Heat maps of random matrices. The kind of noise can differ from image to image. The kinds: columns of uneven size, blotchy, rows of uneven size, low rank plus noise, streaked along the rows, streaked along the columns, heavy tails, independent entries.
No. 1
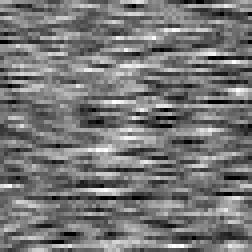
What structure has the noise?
streaked along the rows
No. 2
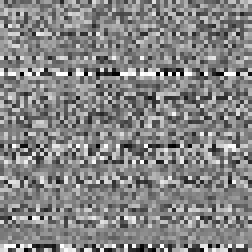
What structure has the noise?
rows of uneven size
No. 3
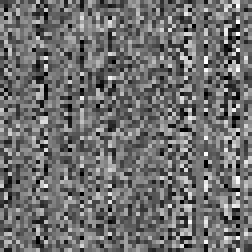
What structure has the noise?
columns of uneven size
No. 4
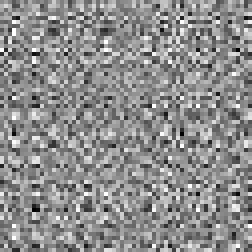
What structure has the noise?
low rank plus noise
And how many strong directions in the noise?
two
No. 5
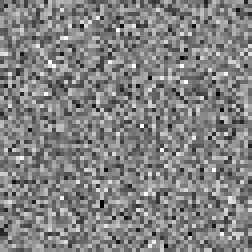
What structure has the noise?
independent entries
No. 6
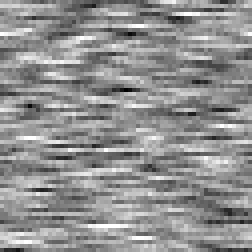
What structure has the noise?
streaked along the rows
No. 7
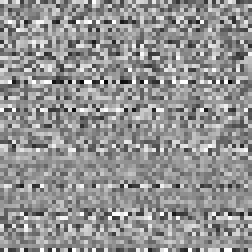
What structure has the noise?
rows of uneven size
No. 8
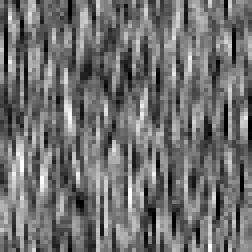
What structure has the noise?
streaked along the columns
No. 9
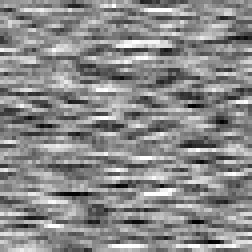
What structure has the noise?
streaked along the rows
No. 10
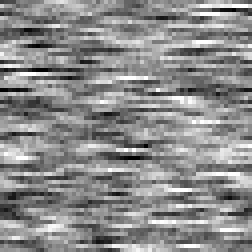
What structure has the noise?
streaked along the rows
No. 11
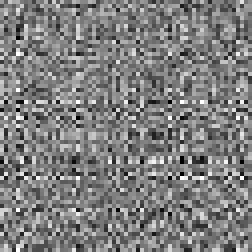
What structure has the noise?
low rank plus noise
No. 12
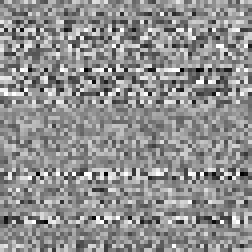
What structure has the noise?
rows of uneven size
